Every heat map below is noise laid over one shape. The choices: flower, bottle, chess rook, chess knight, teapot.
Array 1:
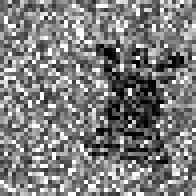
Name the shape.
chess rook
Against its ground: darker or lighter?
darker
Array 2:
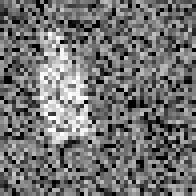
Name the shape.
bottle
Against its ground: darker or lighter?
lighter
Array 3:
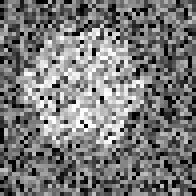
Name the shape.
flower
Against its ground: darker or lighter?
lighter
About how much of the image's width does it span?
two thirds
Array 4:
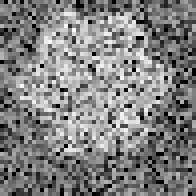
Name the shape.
flower
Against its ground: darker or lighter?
lighter
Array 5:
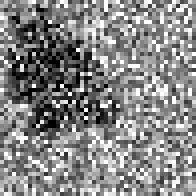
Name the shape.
chess knight
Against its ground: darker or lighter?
darker
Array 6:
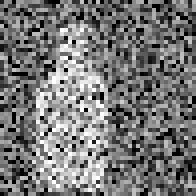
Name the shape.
bottle
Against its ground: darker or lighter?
lighter
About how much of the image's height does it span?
nearly all
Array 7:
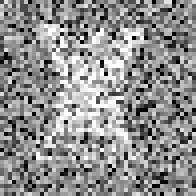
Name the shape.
chess rook
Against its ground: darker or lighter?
lighter
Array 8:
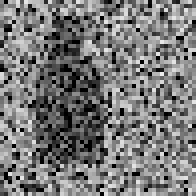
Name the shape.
bottle
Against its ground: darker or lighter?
darker
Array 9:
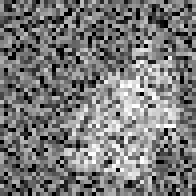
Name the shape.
chess knight
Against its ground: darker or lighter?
lighter
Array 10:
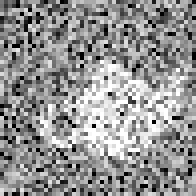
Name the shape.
teapot
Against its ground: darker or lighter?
lighter
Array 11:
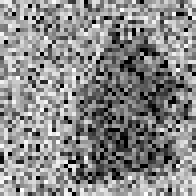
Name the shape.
chess knight
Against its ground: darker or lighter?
darker
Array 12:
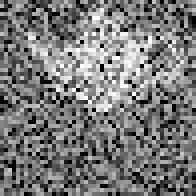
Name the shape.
teapot
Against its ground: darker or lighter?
lighter
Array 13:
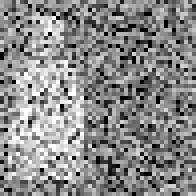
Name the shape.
bottle
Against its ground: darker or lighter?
lighter
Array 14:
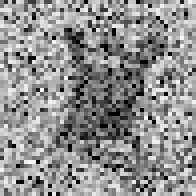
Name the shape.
chess rook
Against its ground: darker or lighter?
darker
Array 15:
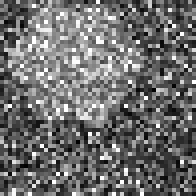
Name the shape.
flower
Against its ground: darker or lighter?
lighter
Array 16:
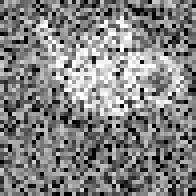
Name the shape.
teapot
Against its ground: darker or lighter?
lighter
